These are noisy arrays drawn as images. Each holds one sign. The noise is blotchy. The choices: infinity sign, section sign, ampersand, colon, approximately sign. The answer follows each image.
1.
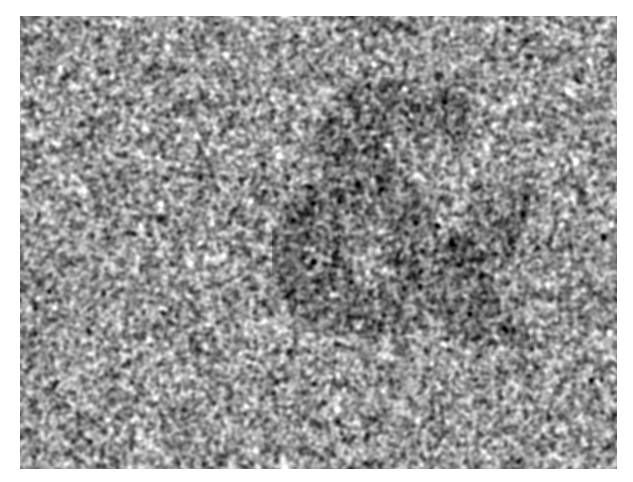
ampersand
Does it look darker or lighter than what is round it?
darker
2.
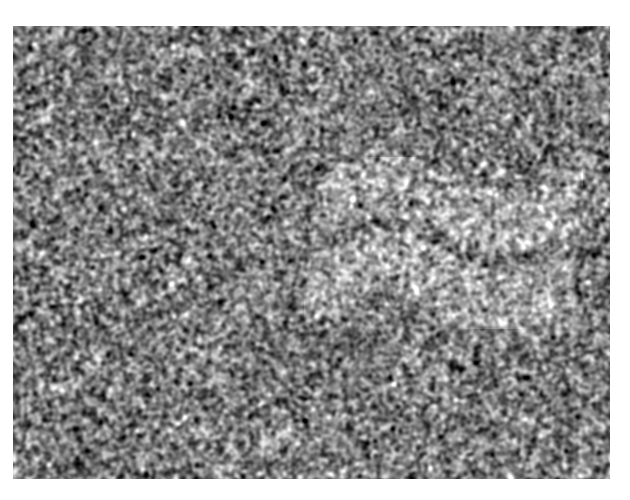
approximately sign
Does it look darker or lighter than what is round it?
lighter
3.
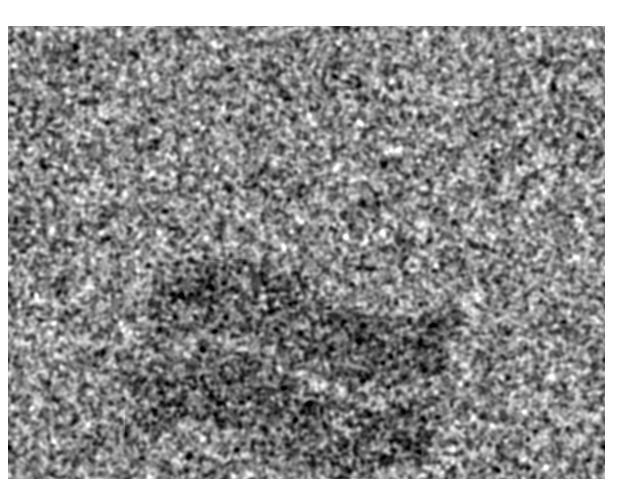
approximately sign
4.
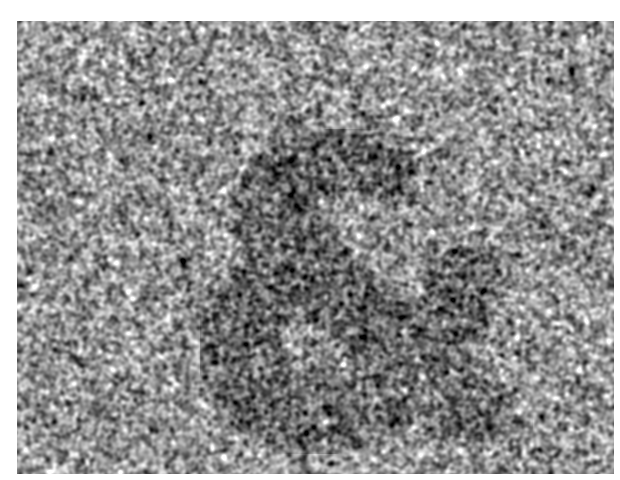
ampersand
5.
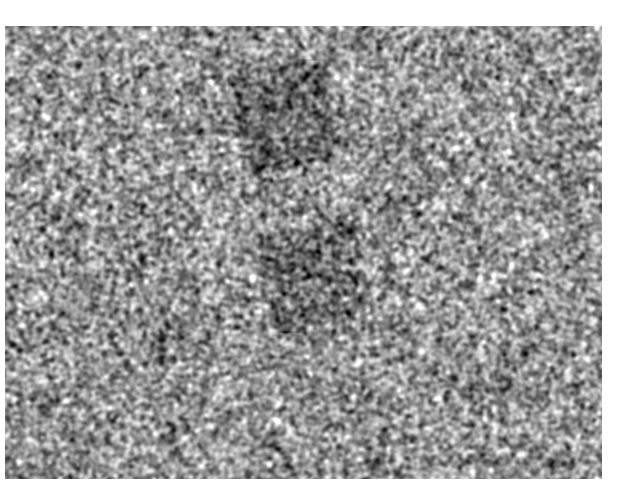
colon
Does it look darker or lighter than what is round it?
darker
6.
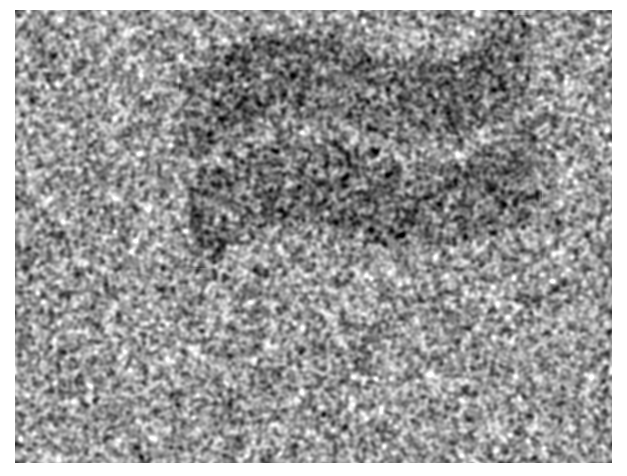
approximately sign
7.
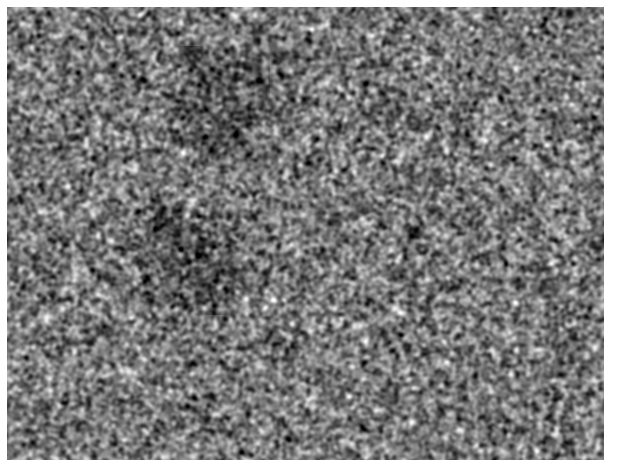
colon
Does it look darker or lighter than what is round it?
darker
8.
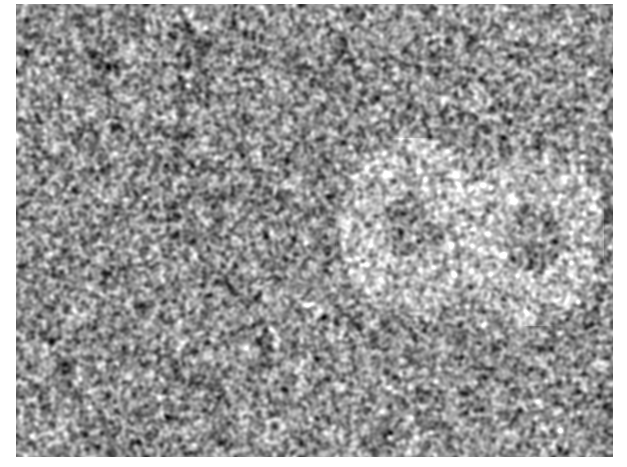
infinity sign
